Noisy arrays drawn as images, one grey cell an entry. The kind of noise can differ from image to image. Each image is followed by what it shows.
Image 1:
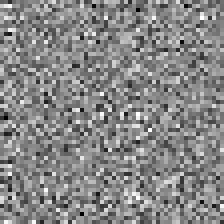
low rank plus noise
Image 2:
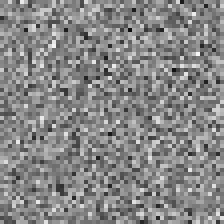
independent entries
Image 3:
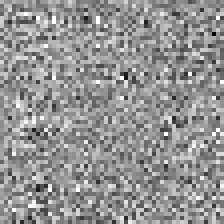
low rank plus noise
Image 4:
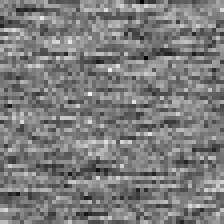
streaked along the rows
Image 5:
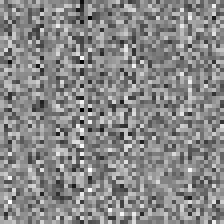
columns of uneven size
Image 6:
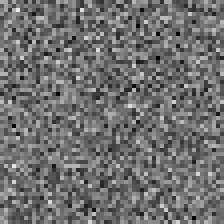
independent entries
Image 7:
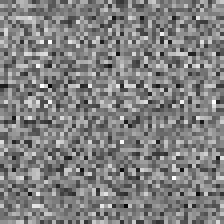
rows of uneven size
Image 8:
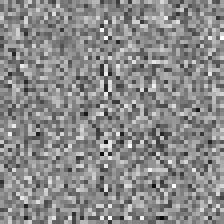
low rank plus noise
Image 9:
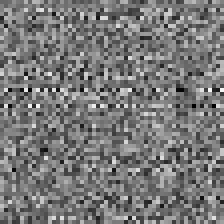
rows of uneven size
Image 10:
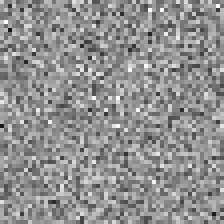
independent entries
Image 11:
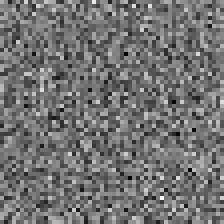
low rank plus noise
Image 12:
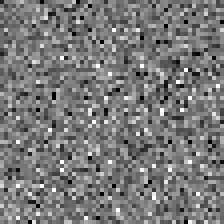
heavy tails
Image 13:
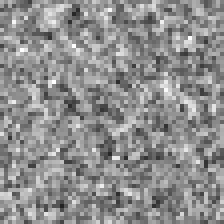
blotchy
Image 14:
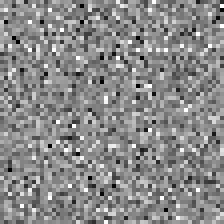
heavy tails
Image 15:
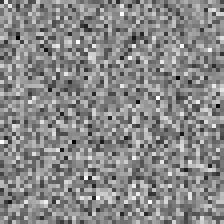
independent entries
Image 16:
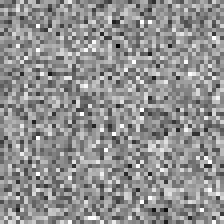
low rank plus noise
